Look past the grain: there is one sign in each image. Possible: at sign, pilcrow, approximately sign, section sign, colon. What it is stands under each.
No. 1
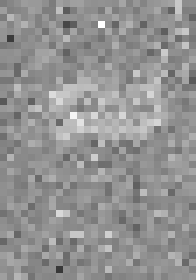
light approximately sign
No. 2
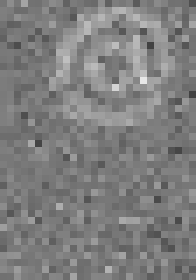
light at sign
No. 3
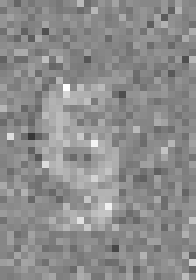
light section sign
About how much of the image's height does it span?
half
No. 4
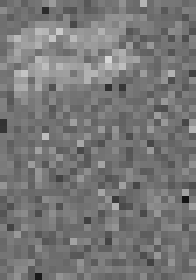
light approximately sign
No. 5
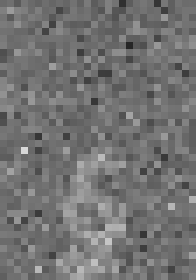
light section sign, bottom middle
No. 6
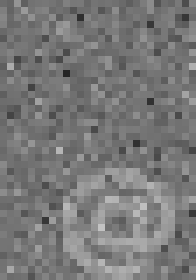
light at sign
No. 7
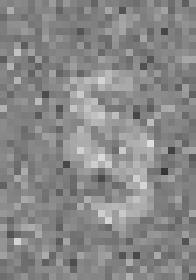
light section sign
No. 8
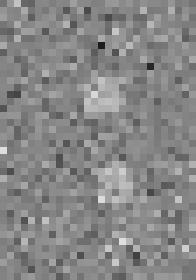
light colon, centre
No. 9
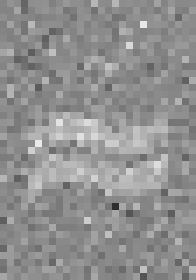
light approximately sign
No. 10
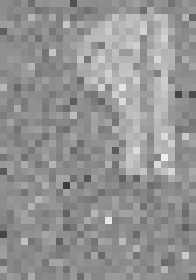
light pilcrow
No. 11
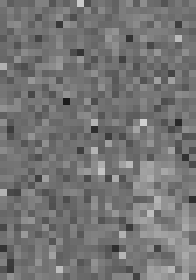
light section sign, bottom right
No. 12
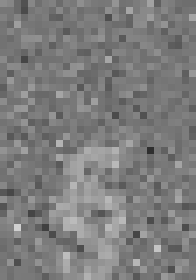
light section sign
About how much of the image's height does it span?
half
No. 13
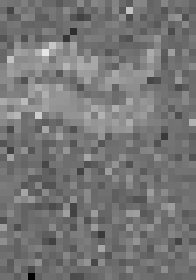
light approximately sign
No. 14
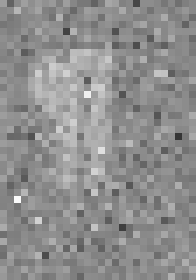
light pilcrow
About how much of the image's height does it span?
half
